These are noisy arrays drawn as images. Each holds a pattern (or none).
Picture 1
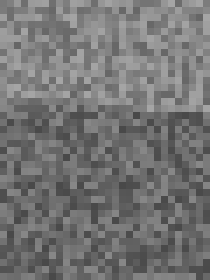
a sharp edge
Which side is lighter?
top
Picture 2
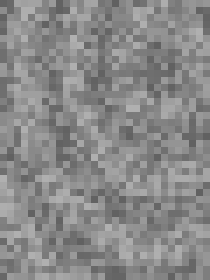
rings round one point
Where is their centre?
top right
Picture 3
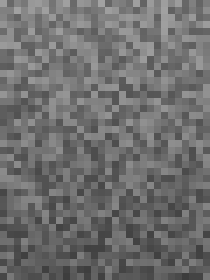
a smooth slope
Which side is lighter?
top
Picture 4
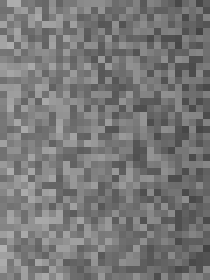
a smooth slope
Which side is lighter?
left
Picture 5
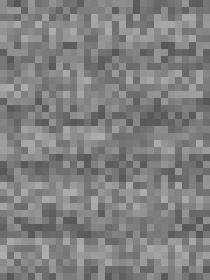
horizontal stripes
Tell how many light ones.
5
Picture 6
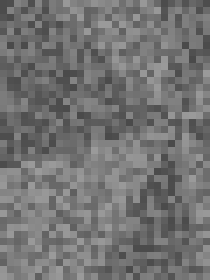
spokes from one point
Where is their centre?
middle right
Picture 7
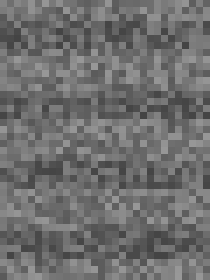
horizontal stripes
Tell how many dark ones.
4
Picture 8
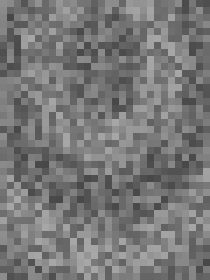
rings round one point
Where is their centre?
top middle
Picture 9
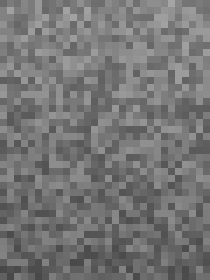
a smooth slope
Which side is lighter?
top
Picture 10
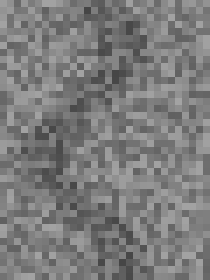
a wavy band
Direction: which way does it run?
top to bottom
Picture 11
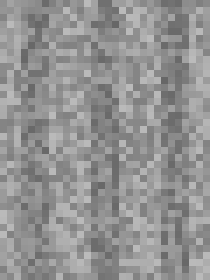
vertical stripes
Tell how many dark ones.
3
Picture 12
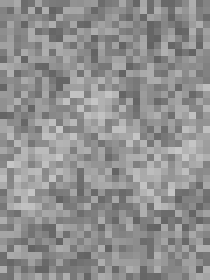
a wavy band
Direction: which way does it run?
left to right
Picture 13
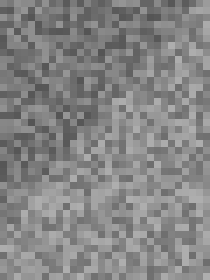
a sharp edge
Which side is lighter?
bottom right
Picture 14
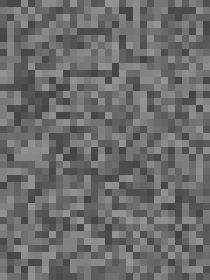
only noise
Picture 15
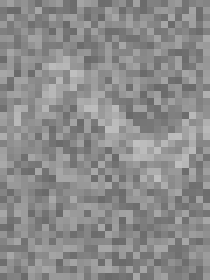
a wavy band
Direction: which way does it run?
left to right
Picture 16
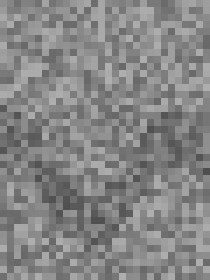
a wavy band
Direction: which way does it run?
left to right
